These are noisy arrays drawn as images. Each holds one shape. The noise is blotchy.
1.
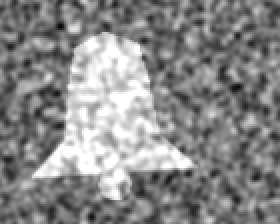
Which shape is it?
bell
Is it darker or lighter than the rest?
lighter
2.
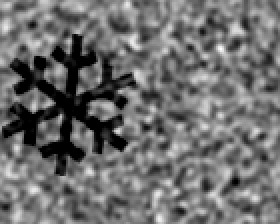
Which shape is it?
snowflake
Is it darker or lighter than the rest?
darker
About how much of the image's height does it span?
two thirds
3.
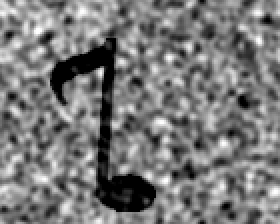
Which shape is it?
musical note
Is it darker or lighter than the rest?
darker
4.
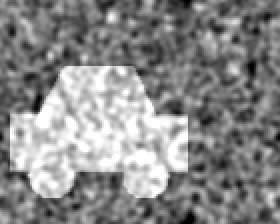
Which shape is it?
car
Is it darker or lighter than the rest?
lighter
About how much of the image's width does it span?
two thirds
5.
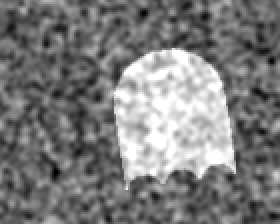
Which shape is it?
ghost
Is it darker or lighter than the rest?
lighter
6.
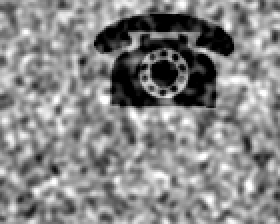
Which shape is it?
telephone
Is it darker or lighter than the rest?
darker
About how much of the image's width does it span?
half
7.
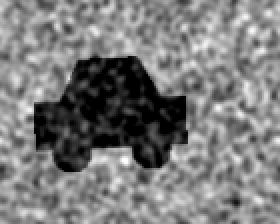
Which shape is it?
car
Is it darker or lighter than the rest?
darker
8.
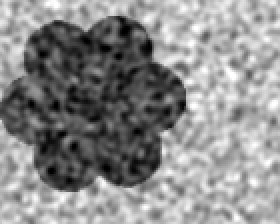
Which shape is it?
flower
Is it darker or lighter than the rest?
darker
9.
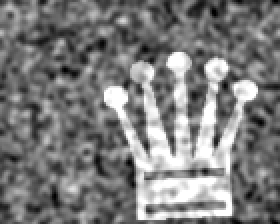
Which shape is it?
chess queen
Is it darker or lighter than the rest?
lighter
